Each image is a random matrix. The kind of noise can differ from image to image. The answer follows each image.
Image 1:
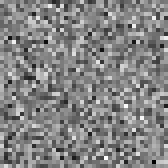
independent entries
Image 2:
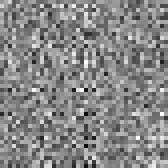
low rank plus noise
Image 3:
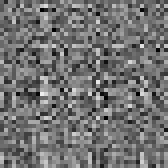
low rank plus noise
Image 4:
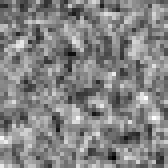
blotchy
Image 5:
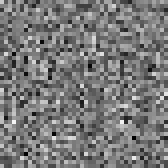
low rank plus noise
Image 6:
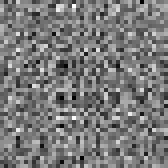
low rank plus noise
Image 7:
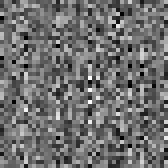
columns of uneven size
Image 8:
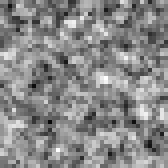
blotchy
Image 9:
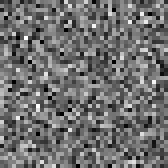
independent entries
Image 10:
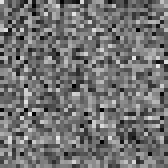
low rank plus noise
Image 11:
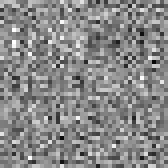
low rank plus noise
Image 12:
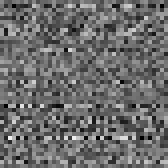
rows of uneven size
